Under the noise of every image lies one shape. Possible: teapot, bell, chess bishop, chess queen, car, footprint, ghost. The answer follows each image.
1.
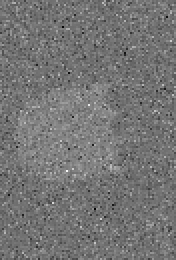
light ghost
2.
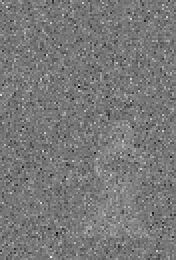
light chess bishop
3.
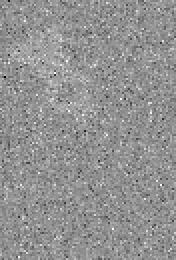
light chess bishop
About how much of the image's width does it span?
half
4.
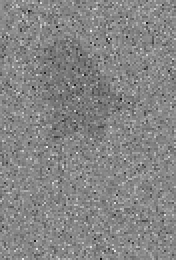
dark bell
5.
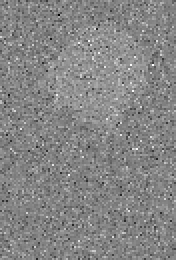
light ghost
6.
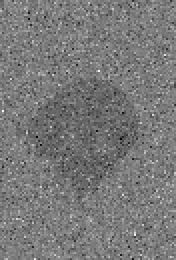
dark ghost
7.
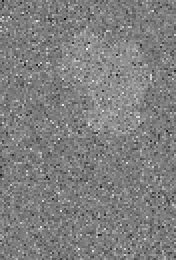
light car
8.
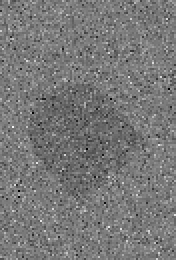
dark ghost
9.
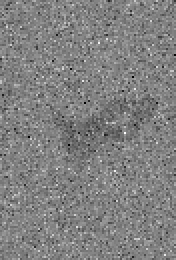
dark chess bishop
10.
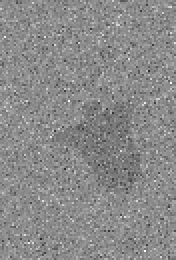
dark bell
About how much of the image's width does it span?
half
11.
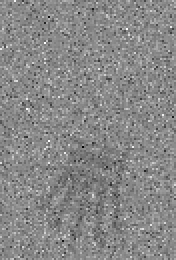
dark chess queen
